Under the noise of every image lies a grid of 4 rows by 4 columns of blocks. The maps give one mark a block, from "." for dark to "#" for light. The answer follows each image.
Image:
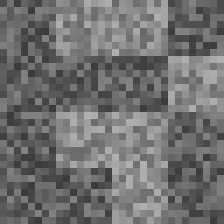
.##.
...#
.##.
..#.
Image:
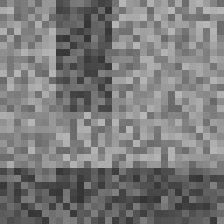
#.##
#.##
####
....
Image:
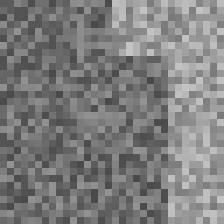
..##
...#
...#
...#
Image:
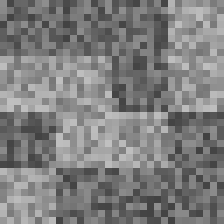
...#
##.#
.##.
#...
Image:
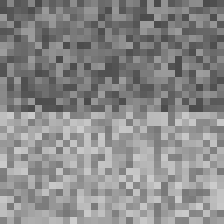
....
....
####
####
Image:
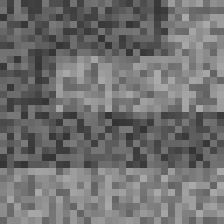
...#
.###
....
####
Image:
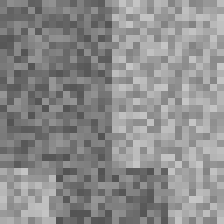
..##
..##
..##
#..#
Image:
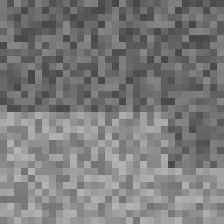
....
....
###.
####
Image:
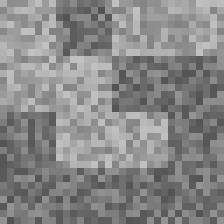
#.##
##..
.##.
....
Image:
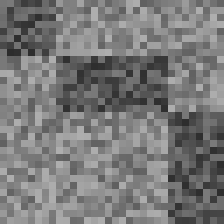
.###
#..#
###.
###.
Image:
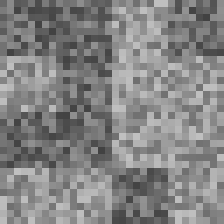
..#.
#.##
..##
##.#
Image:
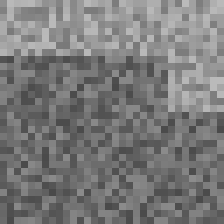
####
...#
....
....
